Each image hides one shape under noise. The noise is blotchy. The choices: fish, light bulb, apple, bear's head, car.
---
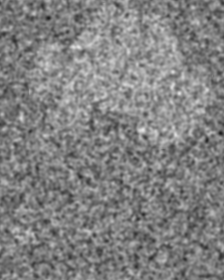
car
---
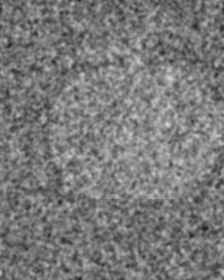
apple
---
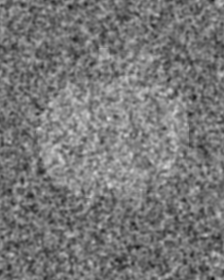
apple
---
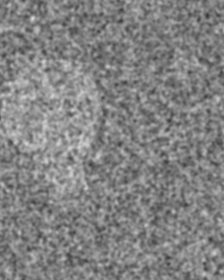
light bulb
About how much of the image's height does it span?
half
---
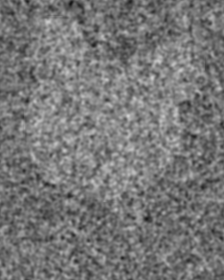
bear's head
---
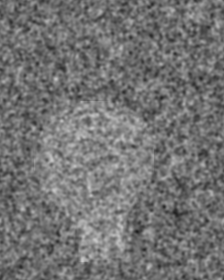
light bulb
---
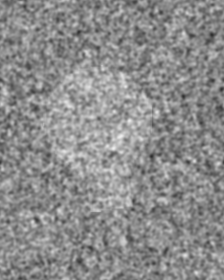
light bulb
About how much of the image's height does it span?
half
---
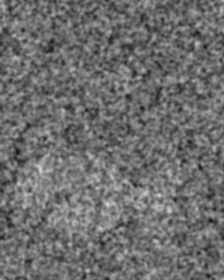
fish
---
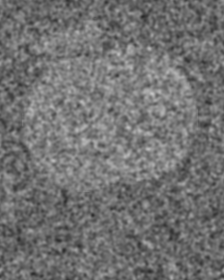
apple
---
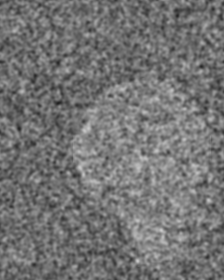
light bulb
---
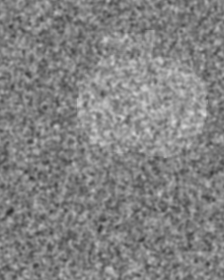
apple
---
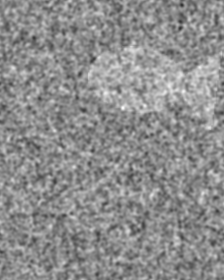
fish
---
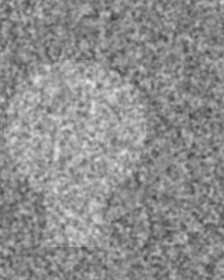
light bulb
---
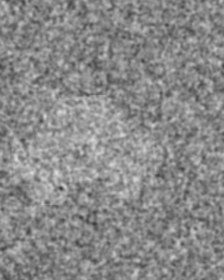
car
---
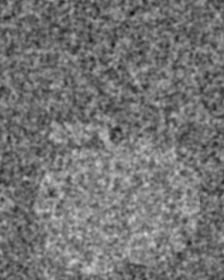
apple
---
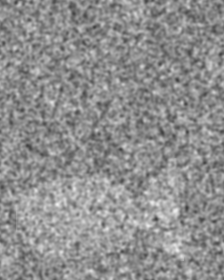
fish
